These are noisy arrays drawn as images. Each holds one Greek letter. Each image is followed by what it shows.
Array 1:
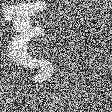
xi
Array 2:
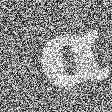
alpha
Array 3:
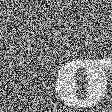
sigma
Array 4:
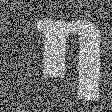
eta
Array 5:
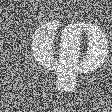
phi
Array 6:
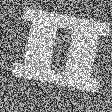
pi
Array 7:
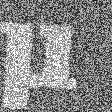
mu
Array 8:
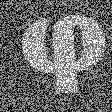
phi
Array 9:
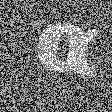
alpha
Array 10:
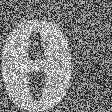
theta
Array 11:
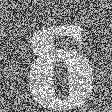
delta
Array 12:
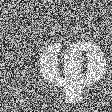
phi
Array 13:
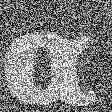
alpha
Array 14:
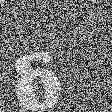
delta
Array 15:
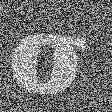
sigma
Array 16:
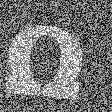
omega
